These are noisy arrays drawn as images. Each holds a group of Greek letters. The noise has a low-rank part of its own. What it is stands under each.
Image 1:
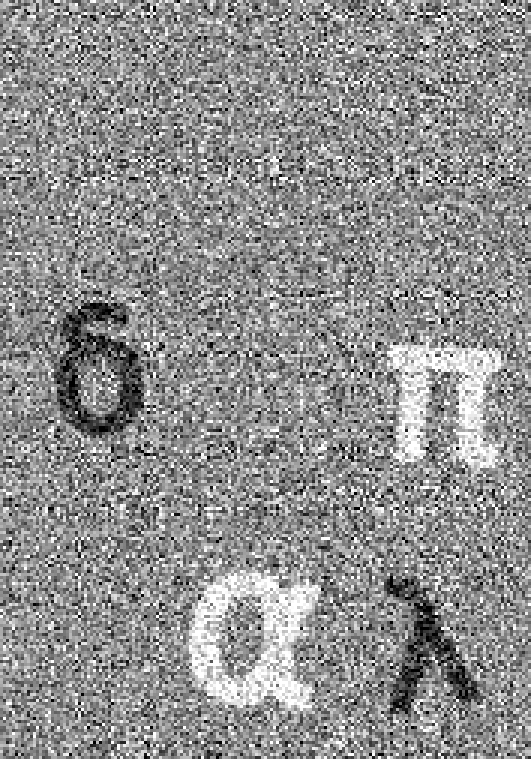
middle left: dark delta; middle right: light pi; bottom middle: light alpha; bottom right: dark lambda
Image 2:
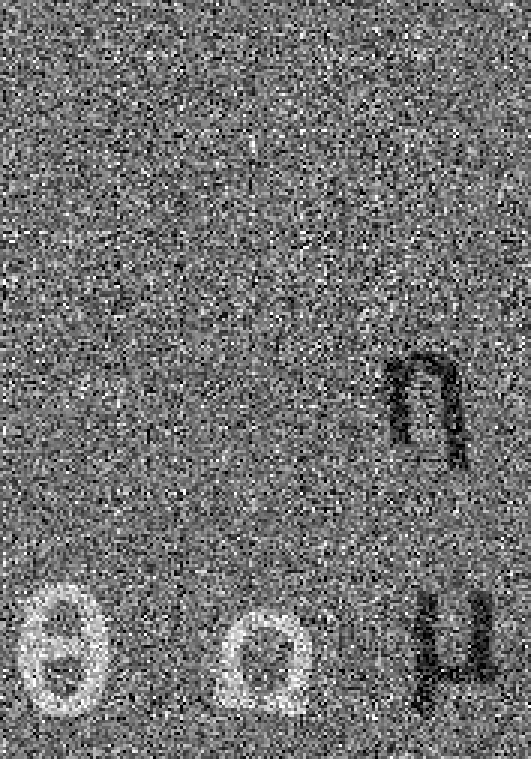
middle right: dark eta; bottom left: light theta; bottom middle: light omega; bottom right: dark mu
